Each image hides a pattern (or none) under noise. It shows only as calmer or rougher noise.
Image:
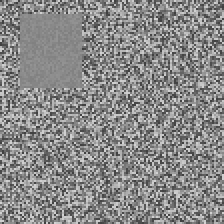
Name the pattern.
one block
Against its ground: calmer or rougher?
calmer
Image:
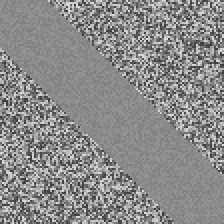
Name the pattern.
a diagonal band
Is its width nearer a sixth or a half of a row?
a half
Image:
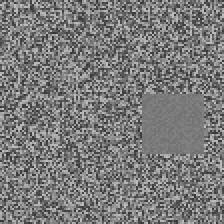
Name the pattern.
one block
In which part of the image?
middle right
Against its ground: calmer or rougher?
calmer
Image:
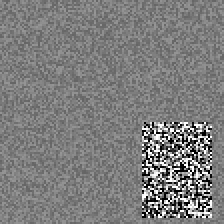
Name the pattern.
one block
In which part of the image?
bottom right
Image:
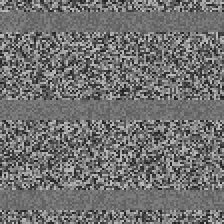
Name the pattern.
bands of rows
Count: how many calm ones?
3
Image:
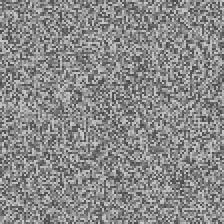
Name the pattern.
only noise
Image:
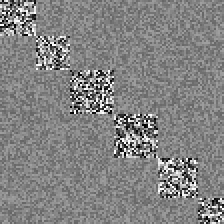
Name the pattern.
blocks along the diagonal
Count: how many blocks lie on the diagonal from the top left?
6
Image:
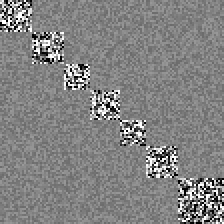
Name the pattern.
blocks along the diagonal
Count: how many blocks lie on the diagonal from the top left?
7
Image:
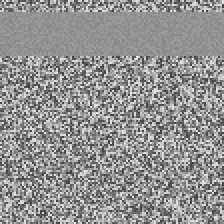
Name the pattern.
one band of rows
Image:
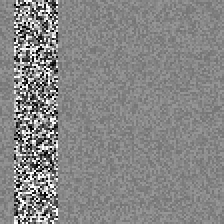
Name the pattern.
one band of columns
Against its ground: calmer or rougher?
rougher
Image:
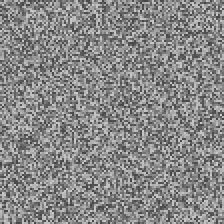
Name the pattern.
only noise
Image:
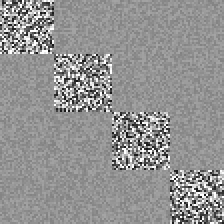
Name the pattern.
blocks along the diagonal
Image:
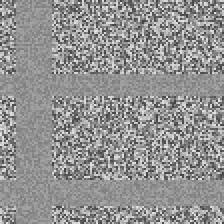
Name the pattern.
bands of rows crossing bands of columns
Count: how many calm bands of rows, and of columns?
2 and 1
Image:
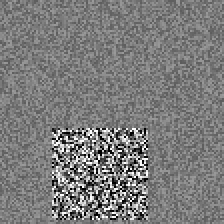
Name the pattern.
one block
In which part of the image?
bottom middle
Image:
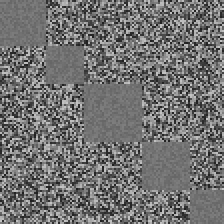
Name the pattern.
blocks along the diagonal
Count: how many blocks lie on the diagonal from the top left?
5
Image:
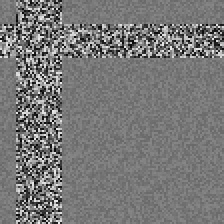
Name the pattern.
bands of rows crossing bands of columns
